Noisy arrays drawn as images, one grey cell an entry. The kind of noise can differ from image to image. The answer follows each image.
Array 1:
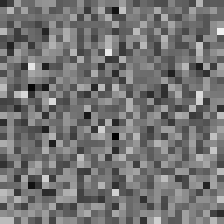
low rank plus noise
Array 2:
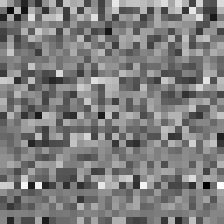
rows of uneven size
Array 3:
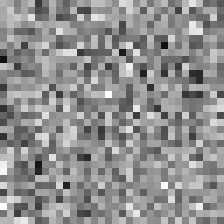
low rank plus noise
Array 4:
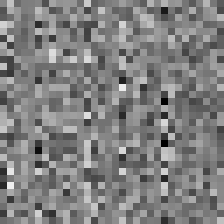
columns of uneven size
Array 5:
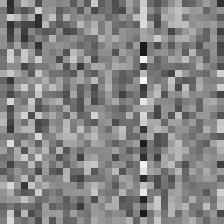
columns of uneven size
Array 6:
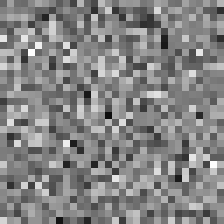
independent entries
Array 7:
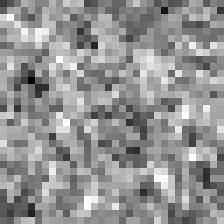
blotchy
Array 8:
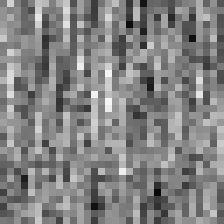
streaked along the columns
